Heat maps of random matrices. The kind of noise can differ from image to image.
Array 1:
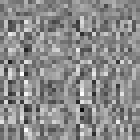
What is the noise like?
low rank plus noise
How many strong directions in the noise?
one
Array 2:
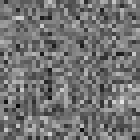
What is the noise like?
low rank plus noise
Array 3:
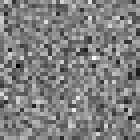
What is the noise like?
independent entries
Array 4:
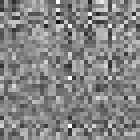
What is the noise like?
low rank plus noise
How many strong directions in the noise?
two
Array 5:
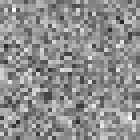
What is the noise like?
independent entries
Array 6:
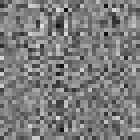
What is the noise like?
low rank plus noise
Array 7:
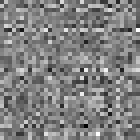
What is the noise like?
low rank plus noise
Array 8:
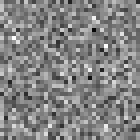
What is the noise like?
independent entries
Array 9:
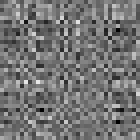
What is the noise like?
low rank plus noise
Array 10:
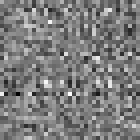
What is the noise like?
low rank plus noise
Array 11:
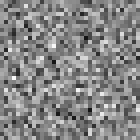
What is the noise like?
low rank plus noise
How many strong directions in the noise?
five to eight
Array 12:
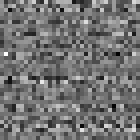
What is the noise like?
rows of uneven size
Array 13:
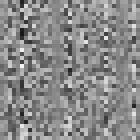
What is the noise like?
columns of uneven size
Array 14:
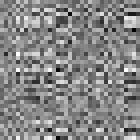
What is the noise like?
low rank plus noise
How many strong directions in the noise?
one
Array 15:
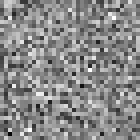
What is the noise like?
independent entries
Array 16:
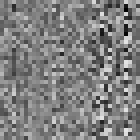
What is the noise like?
columns of uneven size
